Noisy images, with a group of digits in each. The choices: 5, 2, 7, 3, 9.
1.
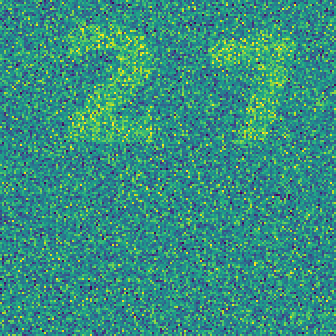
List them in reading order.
top left: light 2; top right: light 7
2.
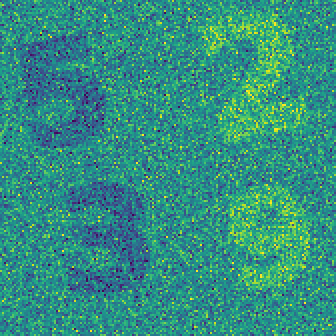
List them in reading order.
top left: dark 5; top right: light 2; bottom left: dark 3; bottom right: light 9
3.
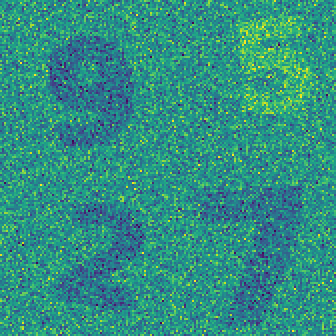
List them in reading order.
top left: dark 9; top right: light 5; bottom left: dark 2; bottom right: dark 7
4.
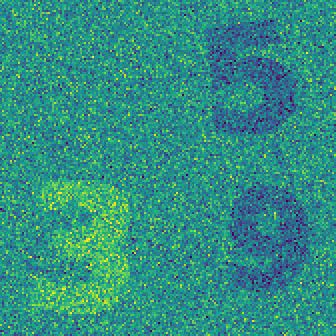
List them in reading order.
top right: dark 5; bottom left: light 3; bottom right: dark 9
